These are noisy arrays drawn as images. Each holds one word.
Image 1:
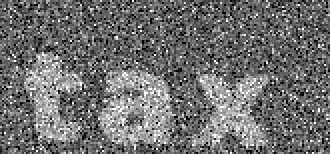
tax
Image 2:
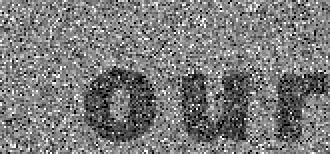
our
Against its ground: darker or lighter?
darker
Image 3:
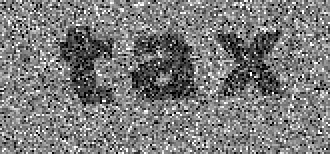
tax
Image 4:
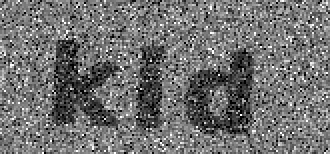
kid
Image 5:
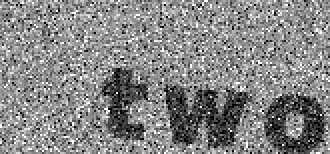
two
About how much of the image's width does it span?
two thirds
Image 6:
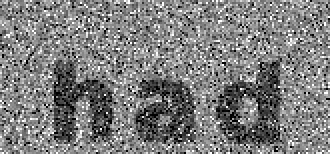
had
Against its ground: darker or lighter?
darker
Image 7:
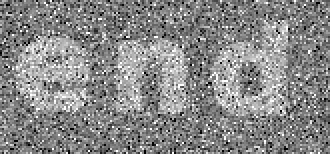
end
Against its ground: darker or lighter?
lighter
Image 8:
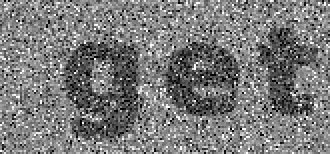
get
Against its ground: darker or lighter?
darker
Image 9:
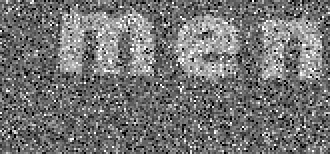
men
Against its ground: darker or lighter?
lighter
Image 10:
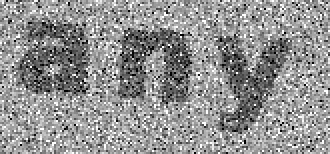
any
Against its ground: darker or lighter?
darker
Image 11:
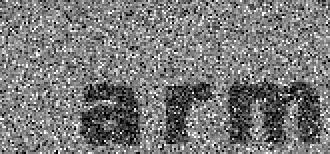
arm
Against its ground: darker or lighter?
darker
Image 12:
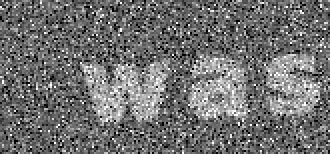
was
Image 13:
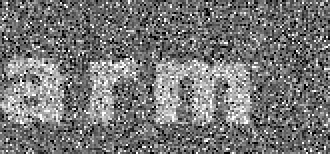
arm
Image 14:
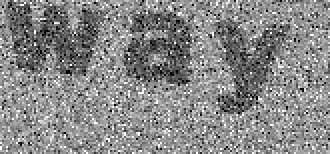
way
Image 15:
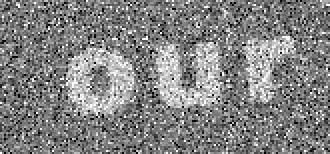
our
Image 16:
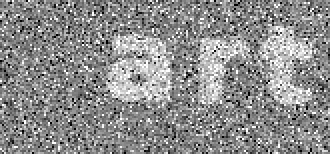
art
